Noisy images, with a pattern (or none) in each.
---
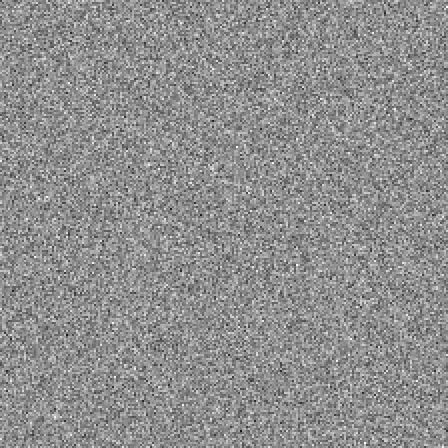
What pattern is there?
only noise
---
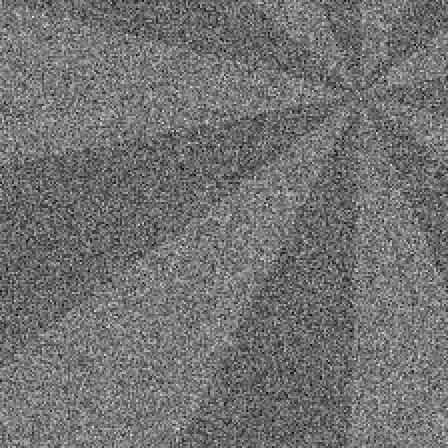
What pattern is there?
spokes from one point
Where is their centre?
top right
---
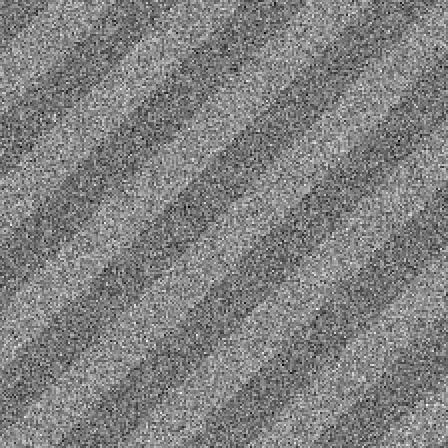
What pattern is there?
diagonal stripes
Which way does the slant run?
bottom left to top right
